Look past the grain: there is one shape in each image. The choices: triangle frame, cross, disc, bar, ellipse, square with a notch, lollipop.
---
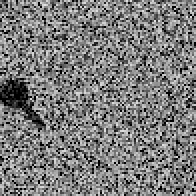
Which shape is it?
lollipop
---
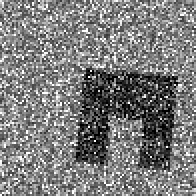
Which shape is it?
square with a notch
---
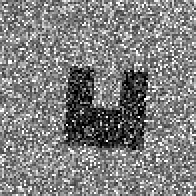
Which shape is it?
square with a notch
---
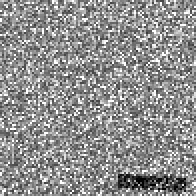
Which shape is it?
bar
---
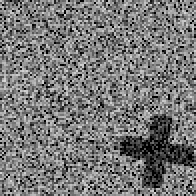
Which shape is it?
cross
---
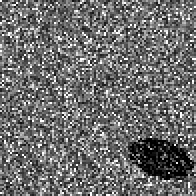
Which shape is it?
ellipse
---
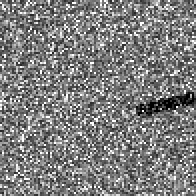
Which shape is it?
bar
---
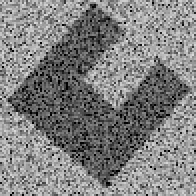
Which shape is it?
square with a notch
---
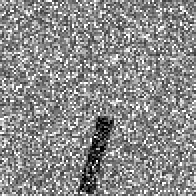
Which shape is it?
bar
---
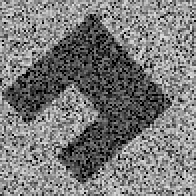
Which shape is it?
square with a notch
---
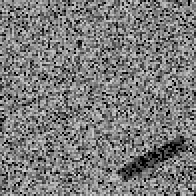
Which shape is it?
bar
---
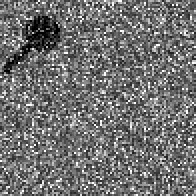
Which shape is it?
lollipop
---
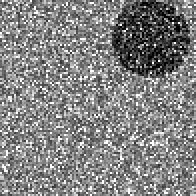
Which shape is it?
disc
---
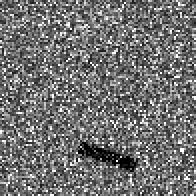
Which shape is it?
bar
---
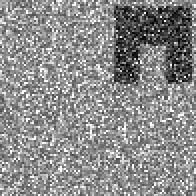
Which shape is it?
square with a notch
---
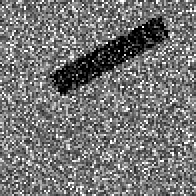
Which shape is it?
bar
